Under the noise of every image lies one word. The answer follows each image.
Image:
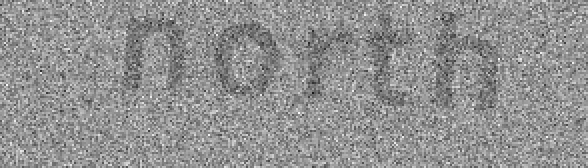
north
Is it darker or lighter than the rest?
darker
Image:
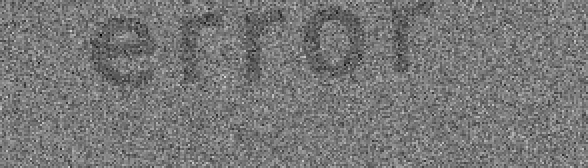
error
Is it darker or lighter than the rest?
darker
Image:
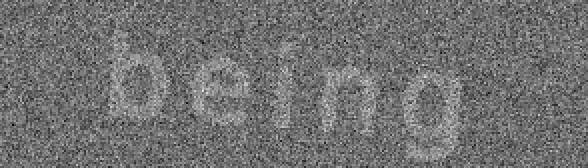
being
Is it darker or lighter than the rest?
lighter
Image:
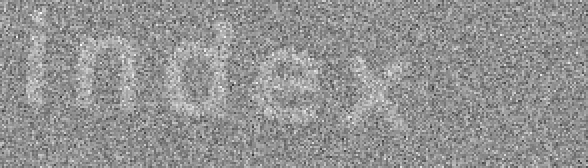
index
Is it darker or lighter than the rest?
lighter
